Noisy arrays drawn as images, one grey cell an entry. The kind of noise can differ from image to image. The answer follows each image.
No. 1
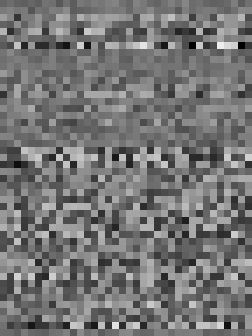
rows of uneven size
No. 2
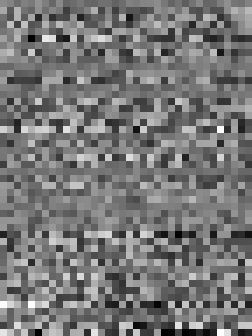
rows of uneven size
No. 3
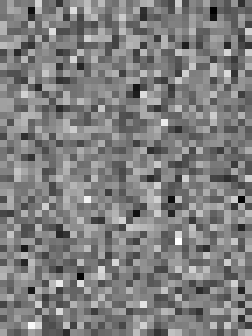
low rank plus noise
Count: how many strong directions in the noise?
five to eight
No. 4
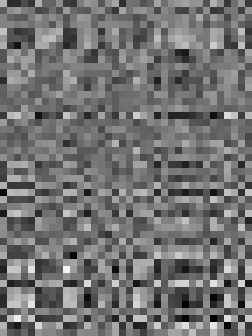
low rank plus noise
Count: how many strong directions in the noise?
one
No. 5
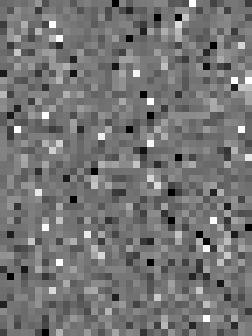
heavy tails
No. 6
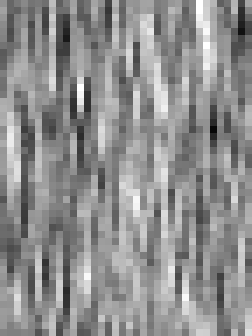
streaked along the columns
